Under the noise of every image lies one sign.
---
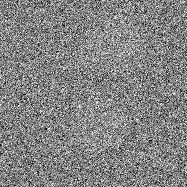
colon
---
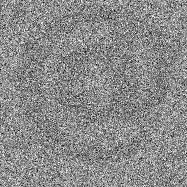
at sign
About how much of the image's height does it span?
nearly all
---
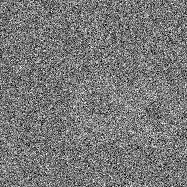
infinity sign
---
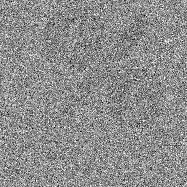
percent sign
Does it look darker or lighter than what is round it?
darker
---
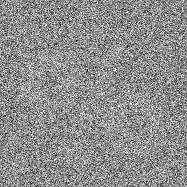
percent sign
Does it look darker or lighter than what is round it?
lighter
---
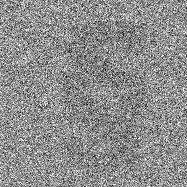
section sign
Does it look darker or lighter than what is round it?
darker
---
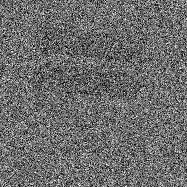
equals sign
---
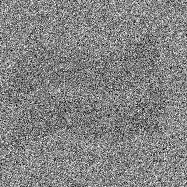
approximately sign
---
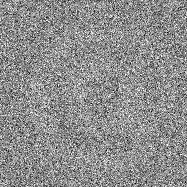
at sign
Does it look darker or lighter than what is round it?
lighter
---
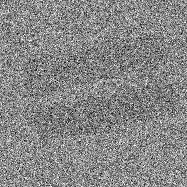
equals sign
